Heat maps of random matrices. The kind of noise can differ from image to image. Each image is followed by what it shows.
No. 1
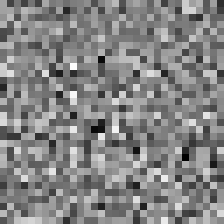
low rank plus noise
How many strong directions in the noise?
five to eight
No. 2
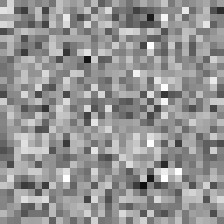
low rank plus noise
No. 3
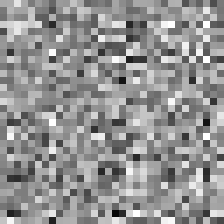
low rank plus noise
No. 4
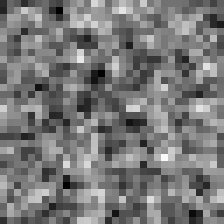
blotchy
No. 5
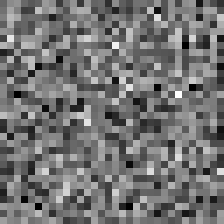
independent entries
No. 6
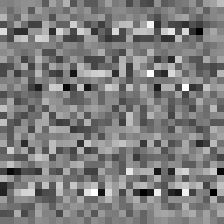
rows of uneven size
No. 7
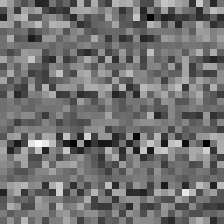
rows of uneven size
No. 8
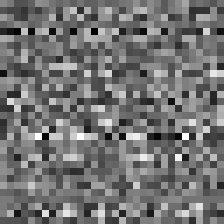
rows of uneven size
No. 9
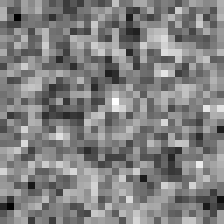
blotchy
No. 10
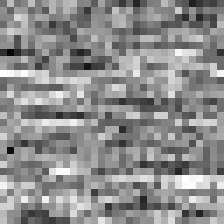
streaked along the rows
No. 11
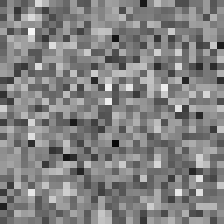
independent entries
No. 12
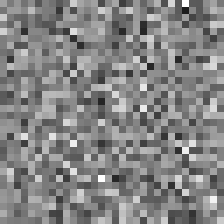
low rank plus noise
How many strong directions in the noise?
five to eight
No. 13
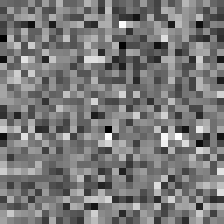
low rank plus noise
